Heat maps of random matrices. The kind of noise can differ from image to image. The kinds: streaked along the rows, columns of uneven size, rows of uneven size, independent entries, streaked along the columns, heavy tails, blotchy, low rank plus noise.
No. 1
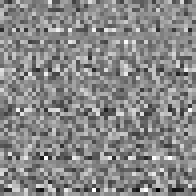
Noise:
rows of uneven size
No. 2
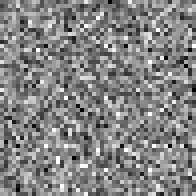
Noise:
independent entries
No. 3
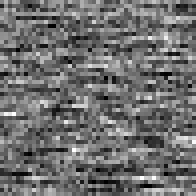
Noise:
streaked along the rows
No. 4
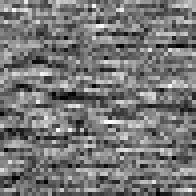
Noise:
streaked along the rows
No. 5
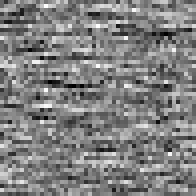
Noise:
streaked along the rows
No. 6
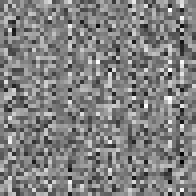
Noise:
columns of uneven size
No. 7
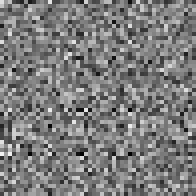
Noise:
low rank plus noise
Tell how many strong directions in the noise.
one
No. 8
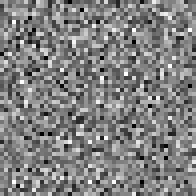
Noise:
independent entries
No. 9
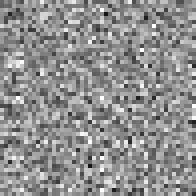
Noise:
low rank plus noise
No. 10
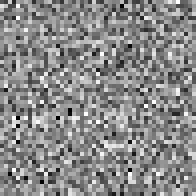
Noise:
low rank plus noise
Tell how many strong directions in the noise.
three or four
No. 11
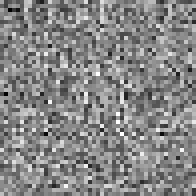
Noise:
low rank plus noise
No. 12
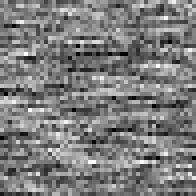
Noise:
streaked along the rows
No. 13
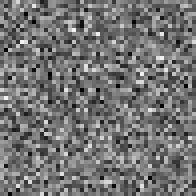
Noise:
independent entries
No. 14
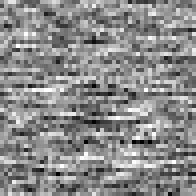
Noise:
streaked along the rows
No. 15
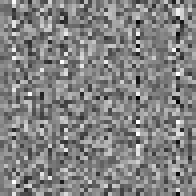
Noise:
columns of uneven size
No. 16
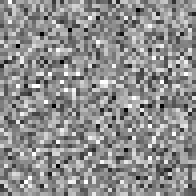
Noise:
independent entries
